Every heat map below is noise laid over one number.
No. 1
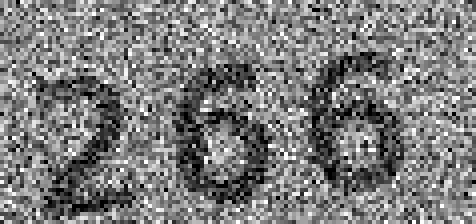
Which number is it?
266
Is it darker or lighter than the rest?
darker
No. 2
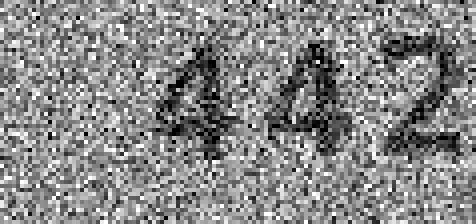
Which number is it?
442
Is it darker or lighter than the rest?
darker
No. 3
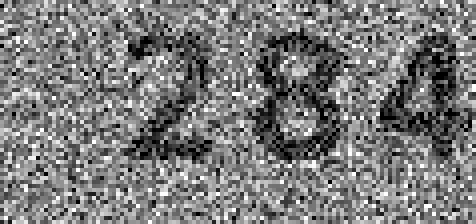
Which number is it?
284
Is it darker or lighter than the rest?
darker
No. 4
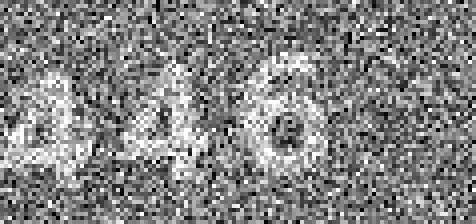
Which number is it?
446
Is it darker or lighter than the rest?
lighter
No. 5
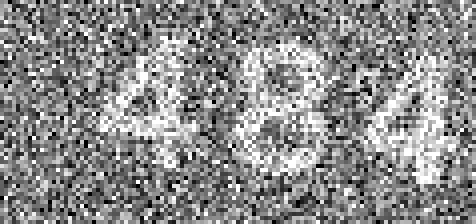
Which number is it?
484
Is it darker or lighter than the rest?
lighter
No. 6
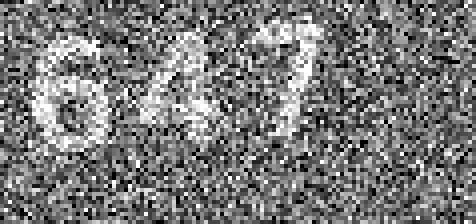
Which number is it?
647
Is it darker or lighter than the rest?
lighter
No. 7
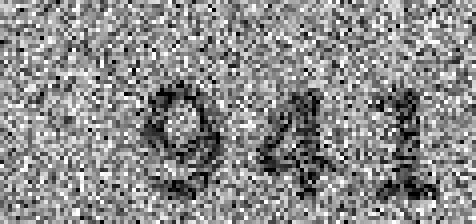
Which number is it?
941
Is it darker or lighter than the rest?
darker
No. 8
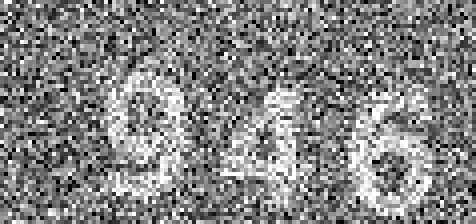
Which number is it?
946
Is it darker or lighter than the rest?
lighter
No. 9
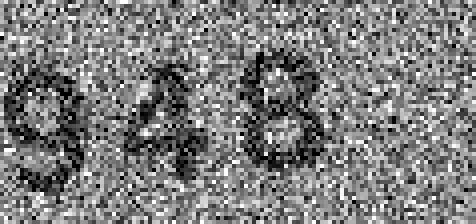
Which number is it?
948
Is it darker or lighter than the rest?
darker
